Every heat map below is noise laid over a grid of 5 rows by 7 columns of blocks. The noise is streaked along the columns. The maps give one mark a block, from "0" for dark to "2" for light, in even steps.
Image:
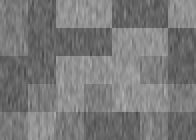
1022002
1000220
0022210
0121221
1210010
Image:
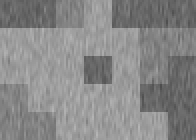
0012000
2222211
2220210
1222200
1122220
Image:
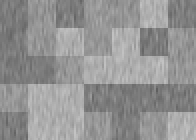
0101120
0121201
0012221
1220000
0221012
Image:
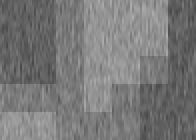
0012220
0012220
0012210
1112100
2211100
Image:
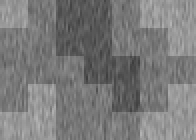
2100122
1100112
1110011
1211012
2211122
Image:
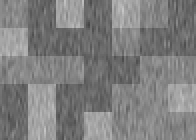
1020210
2000100
1110011
0200112
0202111
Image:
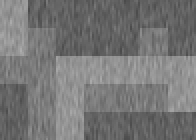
2000000
2100010
1122222
0121112
0120000
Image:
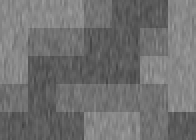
2221002
2110012
2000022
1011112
0002210
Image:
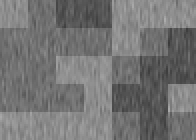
2100222
1111210
1122100
1112002
2222101
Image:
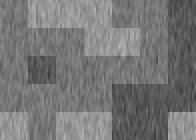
1222110
1112210
1011110
1111000
2122002
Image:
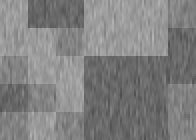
2002221
2212220
1220000
0120001
1210001
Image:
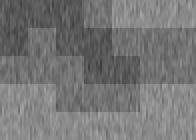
0001222
0100111
1110011
2211122
2222222
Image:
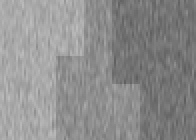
2221000
2221000
2211000
2211100
2211100
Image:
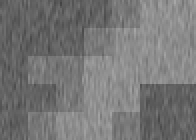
0000122
0001222
0112222
0012200
0122100
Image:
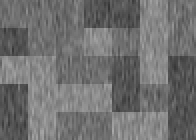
1110021
0112121
2211020
0222010
0211220
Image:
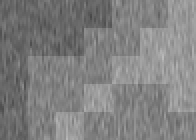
0000112
0001122
0111222
0112112
0121111
